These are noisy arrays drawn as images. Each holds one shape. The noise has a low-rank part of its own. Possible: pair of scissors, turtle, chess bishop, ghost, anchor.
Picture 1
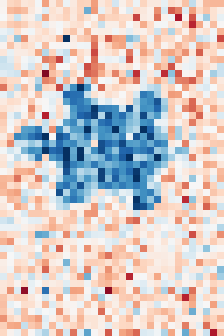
turtle
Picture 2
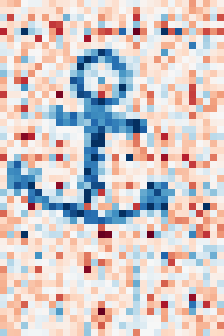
anchor
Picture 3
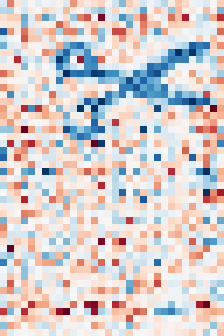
pair of scissors
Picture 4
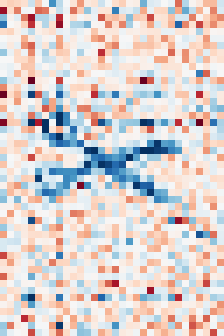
pair of scissors
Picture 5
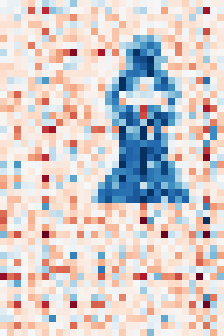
chess bishop
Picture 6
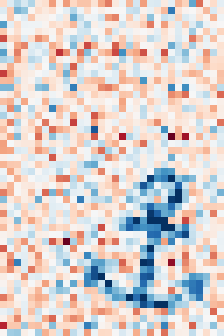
anchor
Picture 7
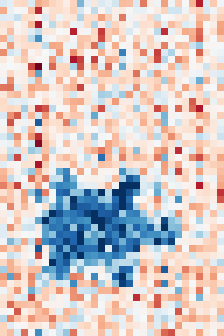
turtle
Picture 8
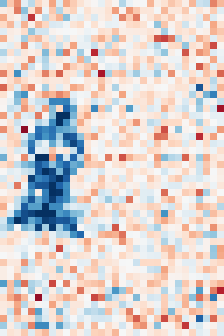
chess bishop
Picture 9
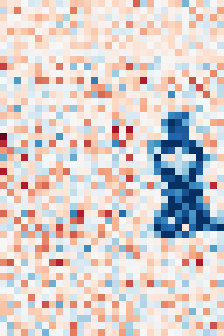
chess bishop
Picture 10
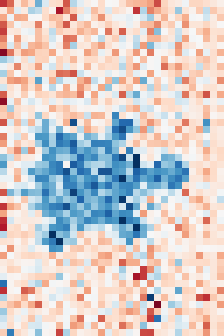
turtle
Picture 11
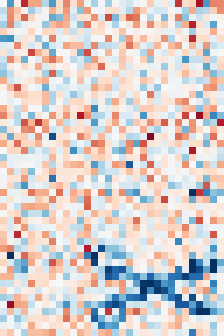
pair of scissors
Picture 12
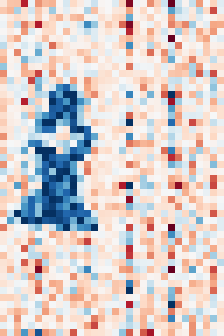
chess bishop
